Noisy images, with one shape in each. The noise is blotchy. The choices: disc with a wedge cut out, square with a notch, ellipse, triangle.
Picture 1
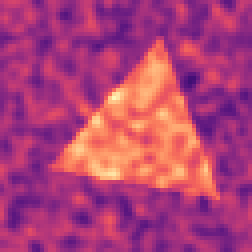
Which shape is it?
triangle
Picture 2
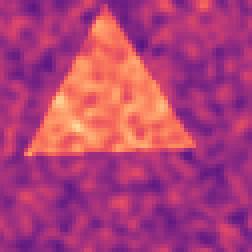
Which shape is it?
triangle
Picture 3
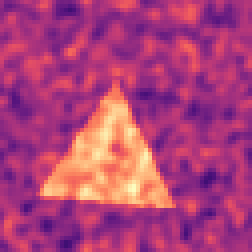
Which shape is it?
triangle
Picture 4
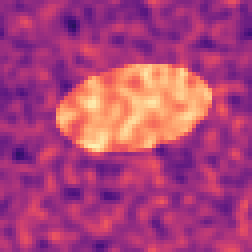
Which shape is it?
ellipse
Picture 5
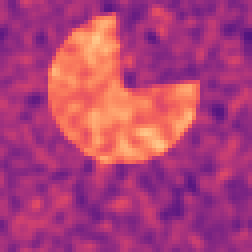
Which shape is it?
disc with a wedge cut out
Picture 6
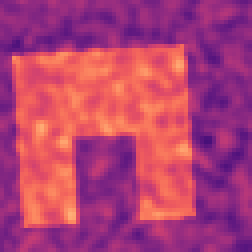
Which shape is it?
square with a notch
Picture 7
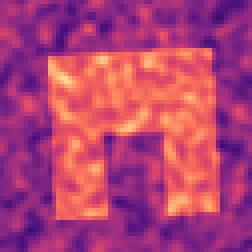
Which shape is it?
square with a notch
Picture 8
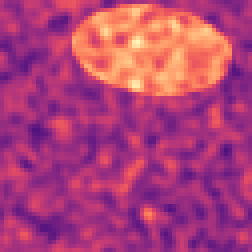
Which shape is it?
ellipse
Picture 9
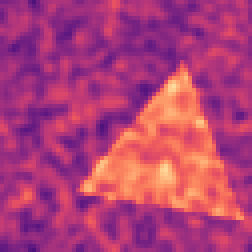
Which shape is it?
triangle
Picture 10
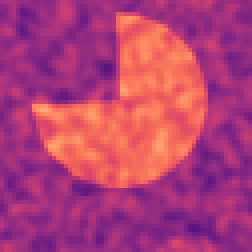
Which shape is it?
disc with a wedge cut out
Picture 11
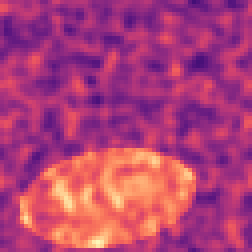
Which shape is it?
ellipse
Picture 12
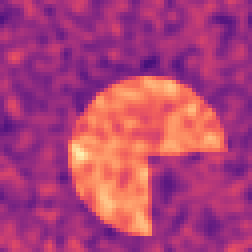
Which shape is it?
disc with a wedge cut out
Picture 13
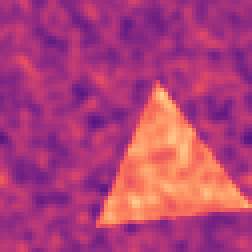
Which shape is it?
triangle
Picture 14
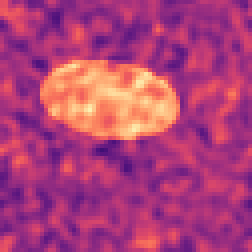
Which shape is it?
ellipse
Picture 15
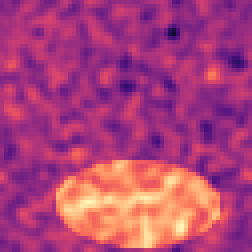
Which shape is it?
ellipse
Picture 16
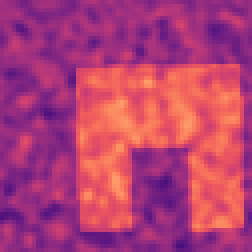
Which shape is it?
square with a notch
